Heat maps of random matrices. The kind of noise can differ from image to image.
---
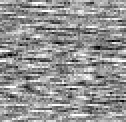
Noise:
streaked along the rows
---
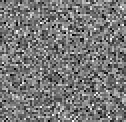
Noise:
independent entries
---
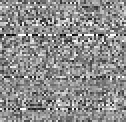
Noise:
rows of uneven size
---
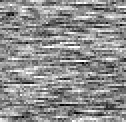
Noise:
streaked along the rows
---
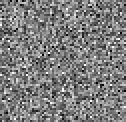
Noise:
independent entries
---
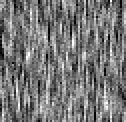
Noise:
streaked along the columns
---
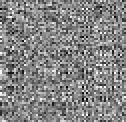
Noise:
low rank plus noise
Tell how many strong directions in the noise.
two
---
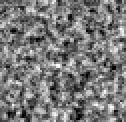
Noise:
blotchy
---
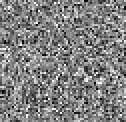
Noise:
low rank plus noise
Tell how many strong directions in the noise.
five to eight
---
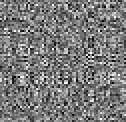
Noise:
low rank plus noise
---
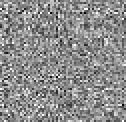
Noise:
low rank plus noise
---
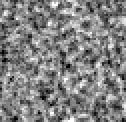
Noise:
blotchy
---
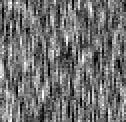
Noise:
streaked along the columns
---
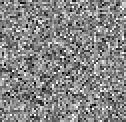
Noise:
independent entries
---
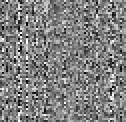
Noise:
columns of uneven size
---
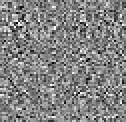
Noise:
low rank plus noise
